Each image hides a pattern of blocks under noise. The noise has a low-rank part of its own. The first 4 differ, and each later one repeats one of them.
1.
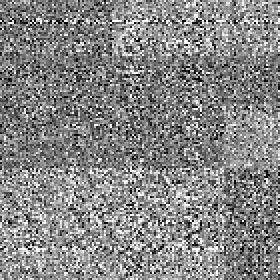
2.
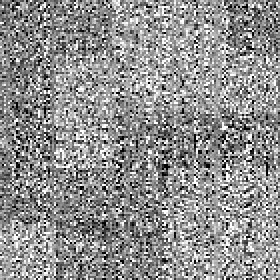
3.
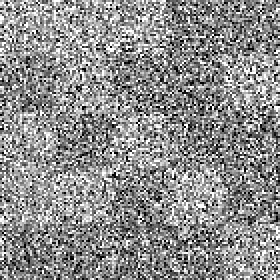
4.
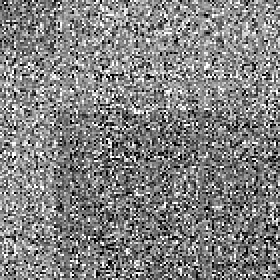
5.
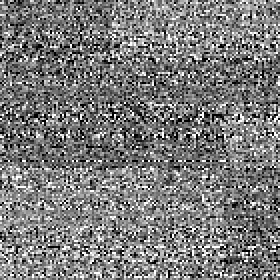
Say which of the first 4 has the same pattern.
1
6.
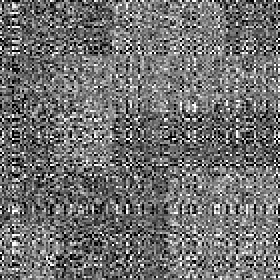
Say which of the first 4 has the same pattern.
2
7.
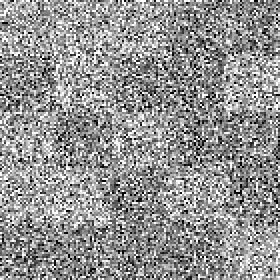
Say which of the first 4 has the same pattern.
3
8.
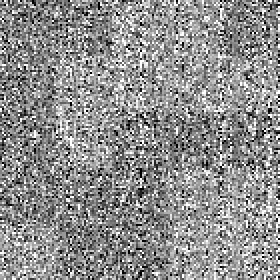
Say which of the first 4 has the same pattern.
2
